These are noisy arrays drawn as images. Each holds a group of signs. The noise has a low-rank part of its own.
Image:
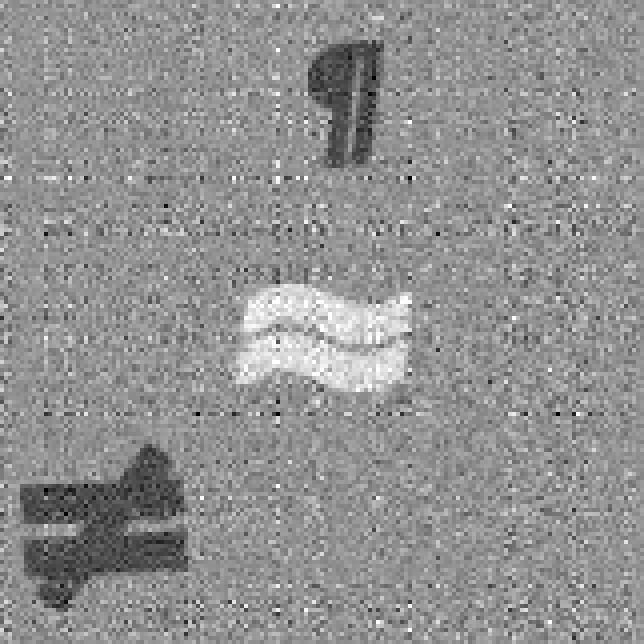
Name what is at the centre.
approximately sign
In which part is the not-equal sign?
bottom left
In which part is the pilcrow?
top middle
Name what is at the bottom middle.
nothing
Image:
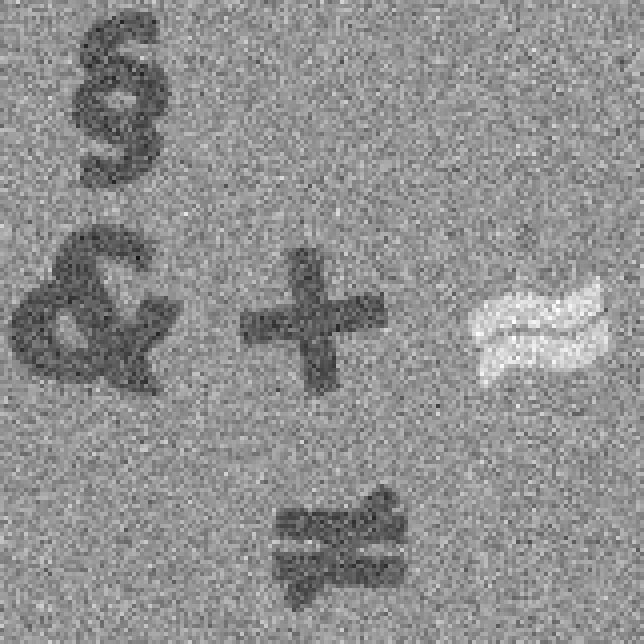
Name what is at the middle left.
ampersand
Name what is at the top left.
section sign
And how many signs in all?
5
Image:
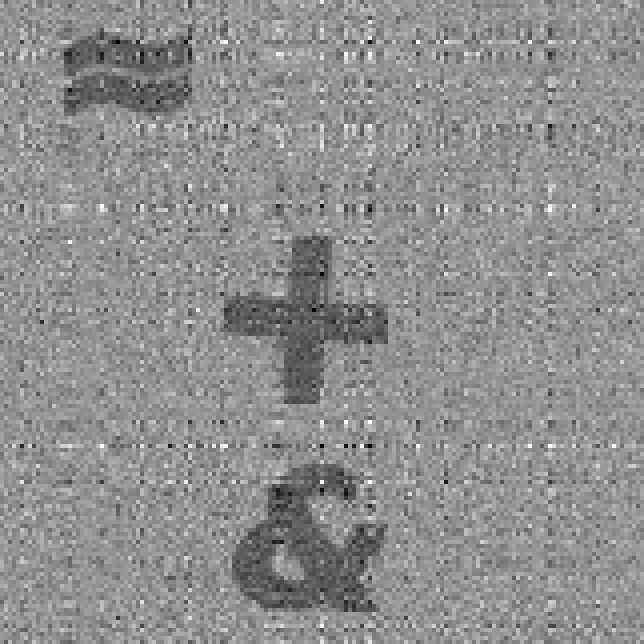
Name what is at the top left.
approximately sign
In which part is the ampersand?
bottom middle
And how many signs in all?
3
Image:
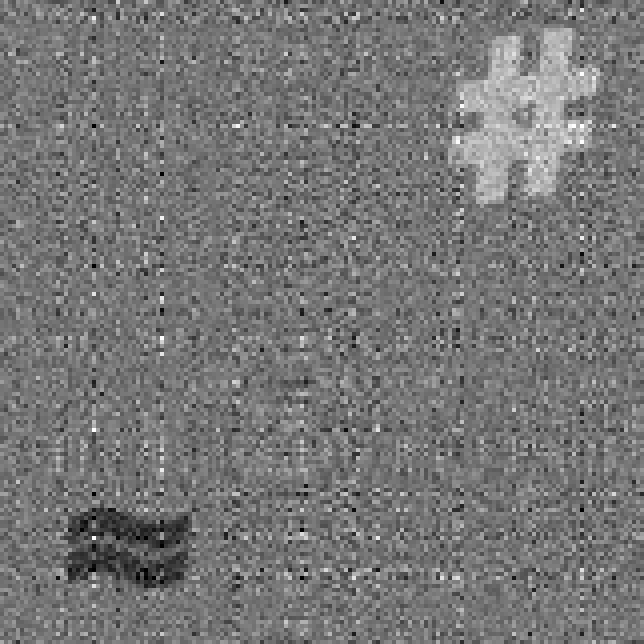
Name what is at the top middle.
nothing
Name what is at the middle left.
nothing
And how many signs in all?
2
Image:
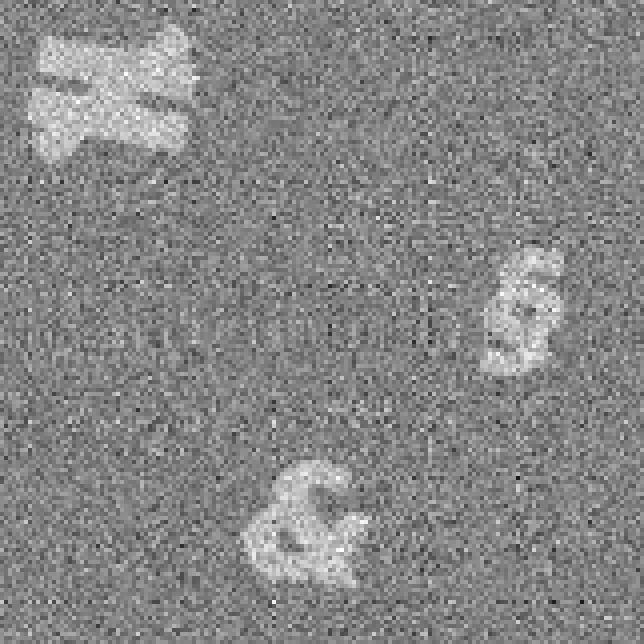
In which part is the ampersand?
bottom middle
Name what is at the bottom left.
nothing
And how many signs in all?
3
